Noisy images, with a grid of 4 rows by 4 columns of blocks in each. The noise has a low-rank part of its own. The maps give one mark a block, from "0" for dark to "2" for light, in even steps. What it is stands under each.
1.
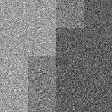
2210
2200
2100
2100
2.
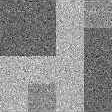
0021
0020
2220
2120
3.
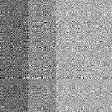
0122
0122
0122
0122
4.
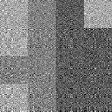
2102
2100
1100
2100
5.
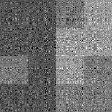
0012
0022
1021
0011
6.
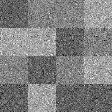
0112
2201
1012
0200
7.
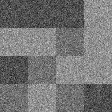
0002
2212
0122
1210
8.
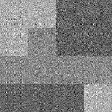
2200
2100
1111
0002
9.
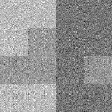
2200
2100
1101
2200
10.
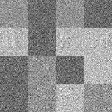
1010
2022
0102
0121
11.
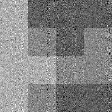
2000
2101
2211
2100
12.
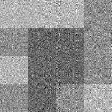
2221
1001
2001
1012
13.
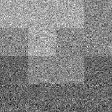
2221
1211
0110
0000
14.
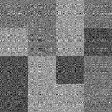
1121
2120
0201
0221
